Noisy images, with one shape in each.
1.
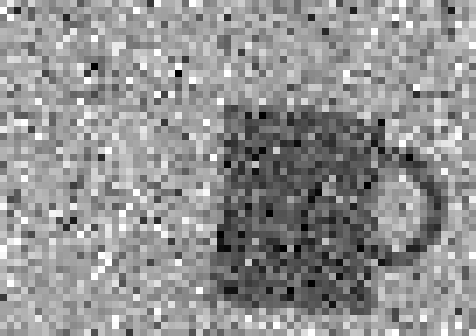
cup
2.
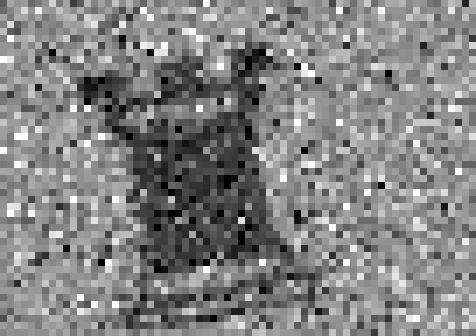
chess rook
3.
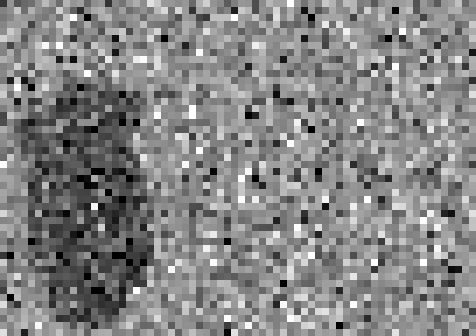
footprint
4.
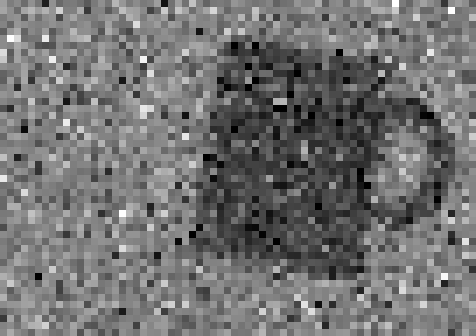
cup
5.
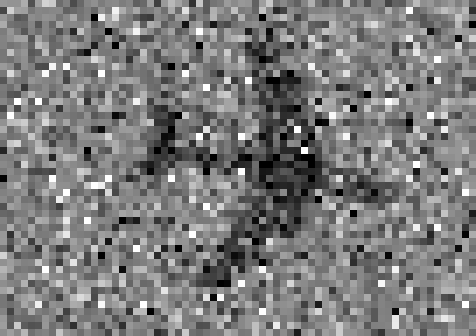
airplane
